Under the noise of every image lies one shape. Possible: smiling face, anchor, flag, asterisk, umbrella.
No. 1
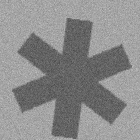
asterisk
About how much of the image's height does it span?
nearly all
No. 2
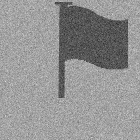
flag
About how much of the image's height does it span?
two thirds
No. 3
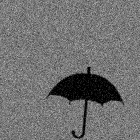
umbrella
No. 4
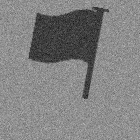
flag
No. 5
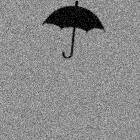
umbrella
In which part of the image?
top middle
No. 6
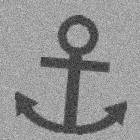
anchor
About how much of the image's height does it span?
nearly all
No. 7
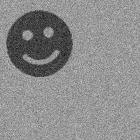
smiling face
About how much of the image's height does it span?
half
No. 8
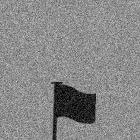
flag
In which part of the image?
bottom middle
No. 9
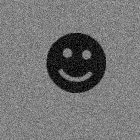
smiling face
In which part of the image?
centre
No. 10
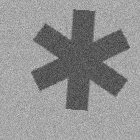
asterisk
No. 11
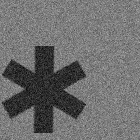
asterisk
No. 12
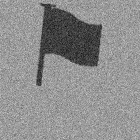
flag
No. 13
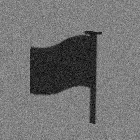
flag
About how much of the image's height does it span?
two thirds
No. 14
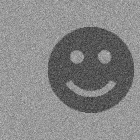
smiling face
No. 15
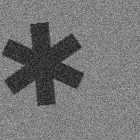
asterisk
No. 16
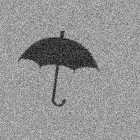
umbrella
